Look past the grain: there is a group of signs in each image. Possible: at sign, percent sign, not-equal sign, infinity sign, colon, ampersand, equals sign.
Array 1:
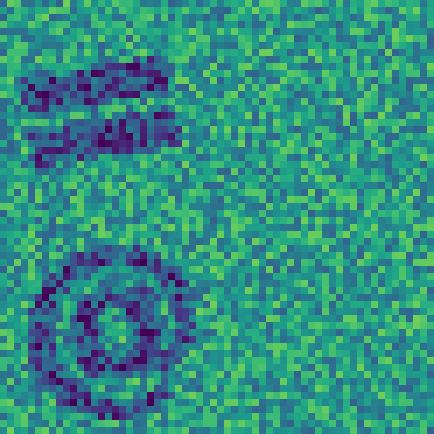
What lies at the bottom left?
at sign
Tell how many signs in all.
2
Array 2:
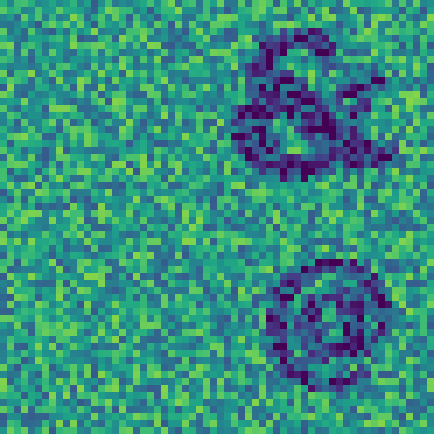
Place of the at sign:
bottom right
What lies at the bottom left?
nothing
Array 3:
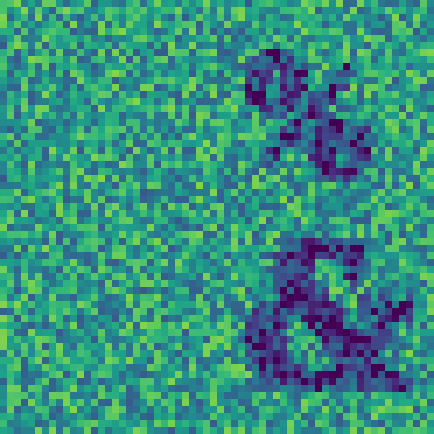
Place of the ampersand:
bottom right
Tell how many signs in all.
2
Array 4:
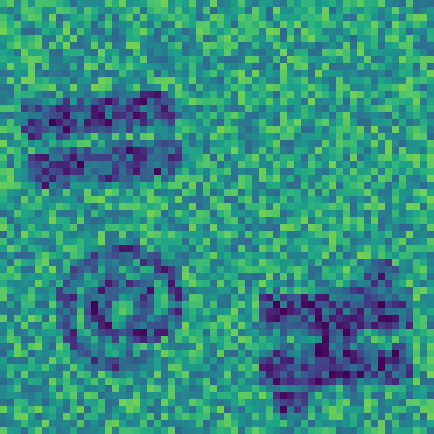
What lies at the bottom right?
not-equal sign
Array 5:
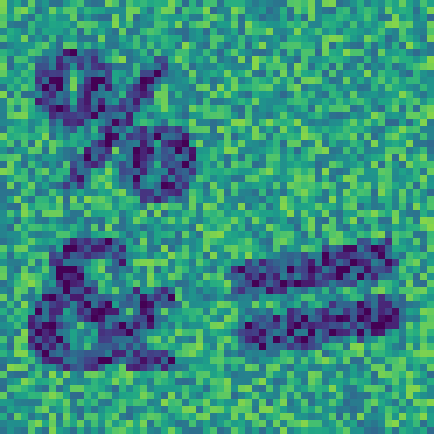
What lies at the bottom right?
equals sign
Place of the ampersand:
bottom left
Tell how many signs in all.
3
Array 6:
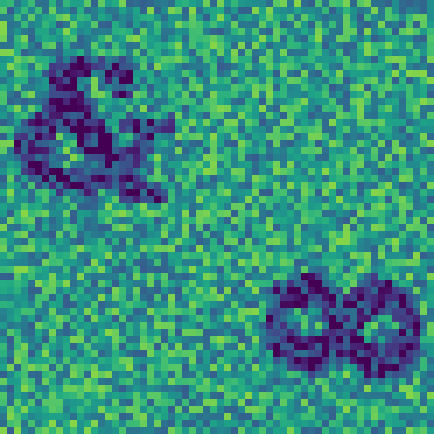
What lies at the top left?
ampersand
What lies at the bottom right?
infinity sign
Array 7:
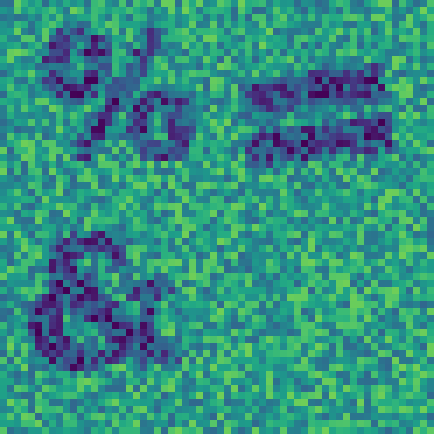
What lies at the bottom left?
ampersand
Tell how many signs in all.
3
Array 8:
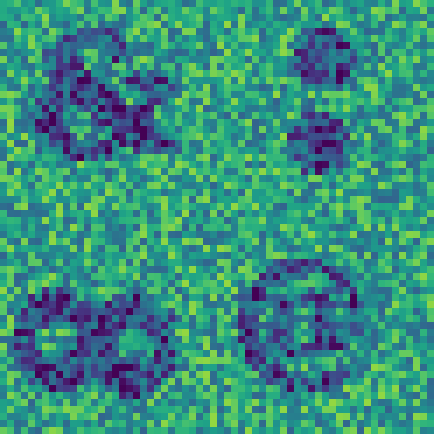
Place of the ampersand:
top left
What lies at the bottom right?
at sign
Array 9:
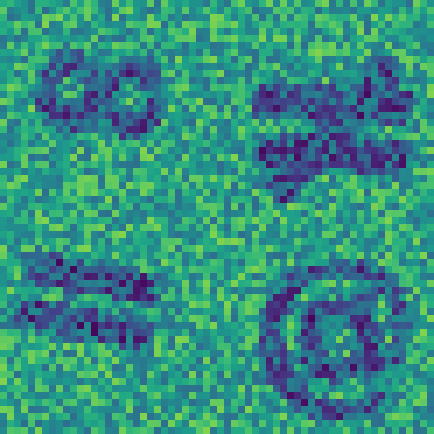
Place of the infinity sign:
top left
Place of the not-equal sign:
top right
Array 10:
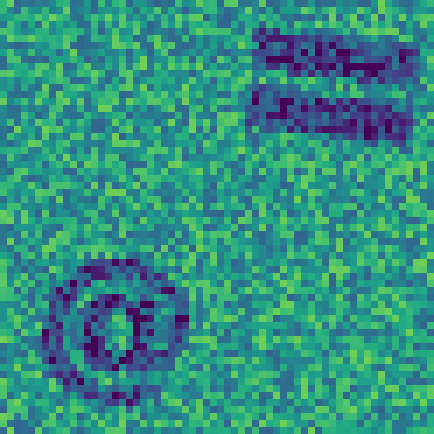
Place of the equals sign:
top right
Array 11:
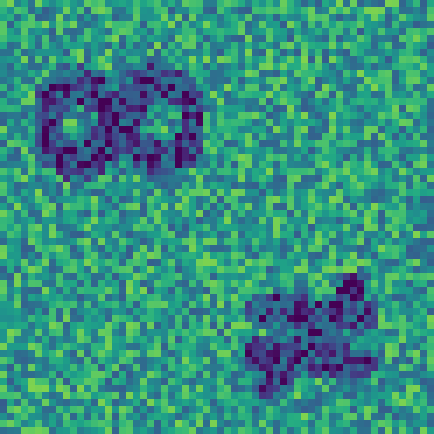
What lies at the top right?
nothing
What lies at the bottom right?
not-equal sign
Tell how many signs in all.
2
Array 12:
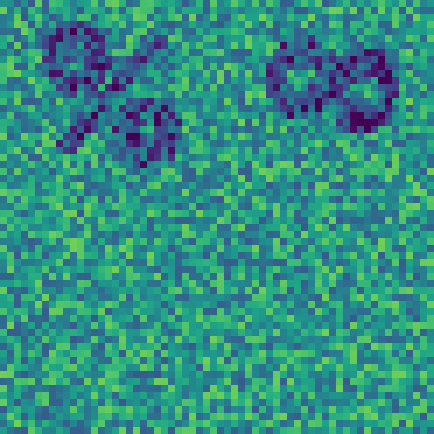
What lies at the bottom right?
nothing
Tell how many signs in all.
2
